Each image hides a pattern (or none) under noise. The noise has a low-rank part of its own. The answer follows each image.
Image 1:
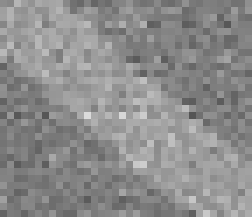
a diagonal band
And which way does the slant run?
top left to bottom right
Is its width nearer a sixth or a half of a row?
a half
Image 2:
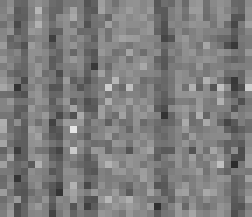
bands of columns
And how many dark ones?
5
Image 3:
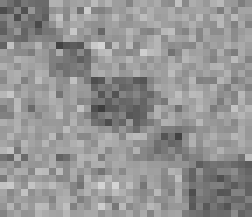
blocks along the diagonal
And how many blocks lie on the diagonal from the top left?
5
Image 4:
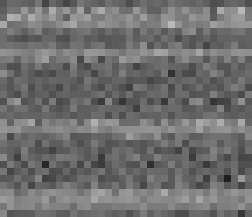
bands of rows
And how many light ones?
4
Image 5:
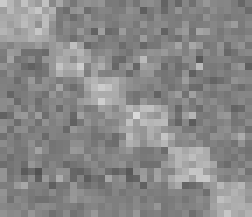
blocks along the diagonal
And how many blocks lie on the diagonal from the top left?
6
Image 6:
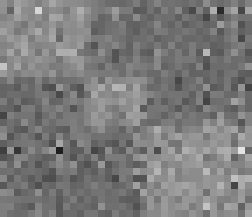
blocks along the diagonal
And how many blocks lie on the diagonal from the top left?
3
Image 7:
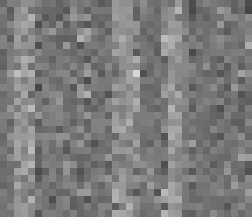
bands of columns
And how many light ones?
3
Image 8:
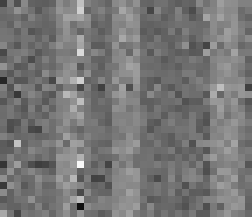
bands of columns
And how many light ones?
3
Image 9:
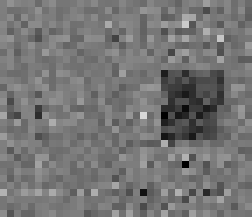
one block
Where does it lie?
middle right
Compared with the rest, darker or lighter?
darker
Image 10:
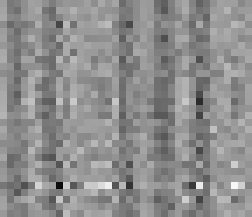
bands of columns
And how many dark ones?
5
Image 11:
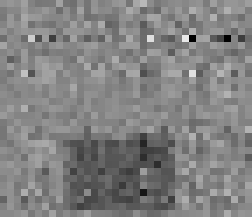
one block
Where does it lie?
bottom middle
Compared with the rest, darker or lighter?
darker
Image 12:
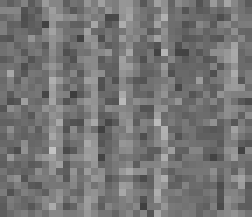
bands of columns
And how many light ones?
5
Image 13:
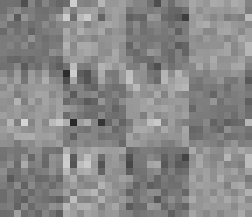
a checkerboard
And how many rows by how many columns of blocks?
3 by 4
